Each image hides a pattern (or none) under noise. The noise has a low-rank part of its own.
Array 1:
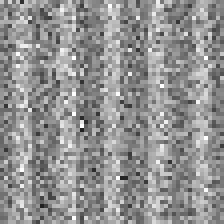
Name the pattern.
vertical stripes
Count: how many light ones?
5
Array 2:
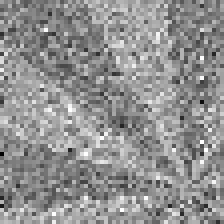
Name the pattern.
spokes from one point
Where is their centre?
bottom right
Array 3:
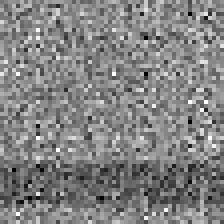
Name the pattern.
one horizontal stripe
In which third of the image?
bottom
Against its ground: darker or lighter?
darker
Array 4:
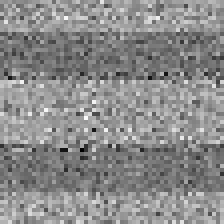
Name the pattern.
horizontal stripes
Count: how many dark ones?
2
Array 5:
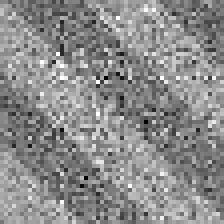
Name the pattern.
diagonal stripes
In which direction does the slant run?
top left to bottom right
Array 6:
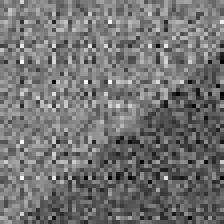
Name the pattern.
a sharp edge
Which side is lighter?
top left
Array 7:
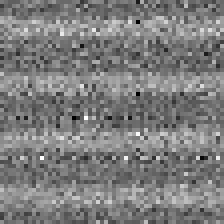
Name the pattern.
horizontal stripes
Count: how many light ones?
4
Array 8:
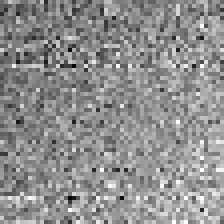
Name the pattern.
a smooth slope
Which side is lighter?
bottom right
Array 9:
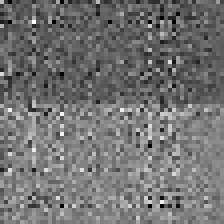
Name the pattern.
a sharp edge
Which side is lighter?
bottom
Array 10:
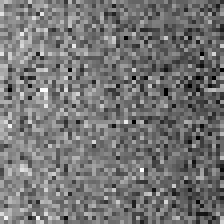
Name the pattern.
a smooth slope
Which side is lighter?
left
